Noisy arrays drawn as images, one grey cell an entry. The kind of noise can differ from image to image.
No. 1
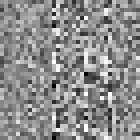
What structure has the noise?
columns of uneven size
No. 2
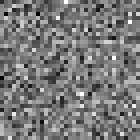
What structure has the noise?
independent entries
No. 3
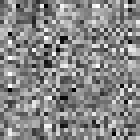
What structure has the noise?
low rank plus noise
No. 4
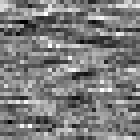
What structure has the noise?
streaked along the rows
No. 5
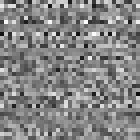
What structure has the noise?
rows of uneven size
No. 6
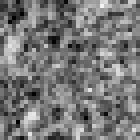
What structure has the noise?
blotchy
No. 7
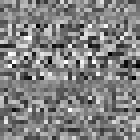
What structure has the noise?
rows of uneven size
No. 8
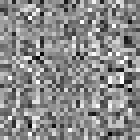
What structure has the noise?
low rank plus noise
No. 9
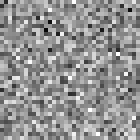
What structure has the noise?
independent entries
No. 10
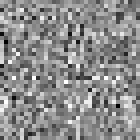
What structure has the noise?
low rank plus noise
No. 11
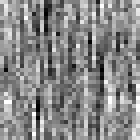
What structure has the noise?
streaked along the columns
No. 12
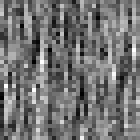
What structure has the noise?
streaked along the columns
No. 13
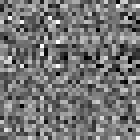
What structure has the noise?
low rank plus noise
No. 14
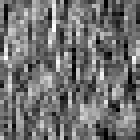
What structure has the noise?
streaked along the columns
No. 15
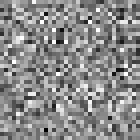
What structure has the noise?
low rank plus noise
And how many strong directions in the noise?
one
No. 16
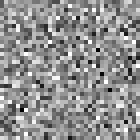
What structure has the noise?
independent entries
